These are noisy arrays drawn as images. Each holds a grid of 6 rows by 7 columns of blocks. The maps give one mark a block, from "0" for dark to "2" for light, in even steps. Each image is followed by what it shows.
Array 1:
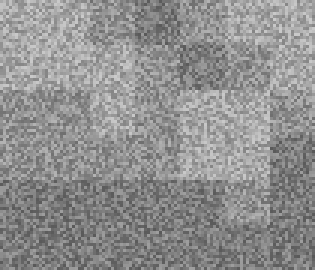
2 2 1 0 1 2 2
2 2 2 1 0 1 2
1 1 2 1 2 2 1
1 1 1 1 2 2 0
0 0 0 0 0 1 0
0 0 0 0 0 0 0
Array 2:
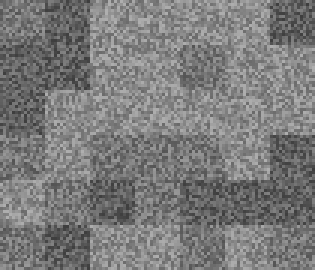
1 0 2 2 2 2 0
0 0 2 2 1 2 2
0 2 2 2 2 2 2
1 2 1 1 1 2 0
2 1 0 1 0 0 0
1 0 2 2 1 2 1
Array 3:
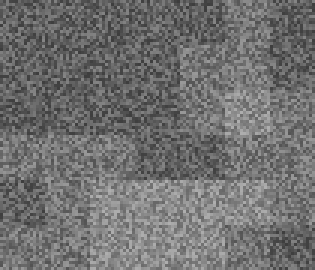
0 0 0 0 0 1 0
0 0 0 0 1 1 0
0 0 0 0 1 2 1
1 1 1 0 0 1 1
0 1 2 2 2 2 1
1 1 2 2 2 1 0
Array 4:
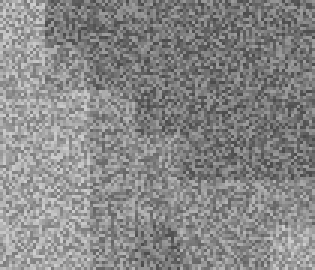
2 0 0 0 0 0 0
2 1 0 0 0 0 0
2 2 1 0 0 0 0
2 2 1 1 0 0 0
2 2 1 1 1 1 1
2 2 1 0 1 1 2
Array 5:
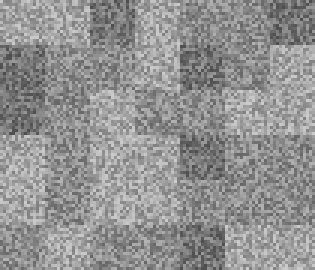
2 2 0 2 1 1 0
0 1 1 2 0 1 2
0 1 2 1 1 2 2
2 1 2 2 0 1 1
2 1 2 2 1 1 1
1 2 1 1 0 2 2
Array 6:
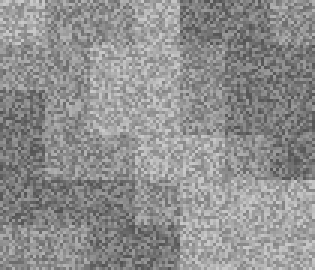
2 1 1 2 0 0 1
1 1 2 2 1 0 0
0 1 2 2 1 0 0
0 1 1 2 2 1 0
0 0 0 1 2 2 2
1 1 0 0 2 2 2
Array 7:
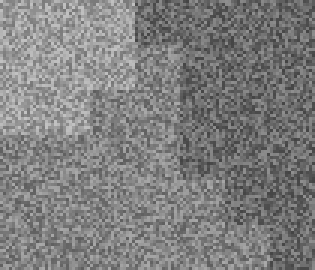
2 2 2 0 0 0 0
2 2 2 1 0 0 0
2 2 1 1 0 0 0
1 1 1 1 0 0 0
1 1 1 1 1 0 0
1 1 1 1 1 1 0
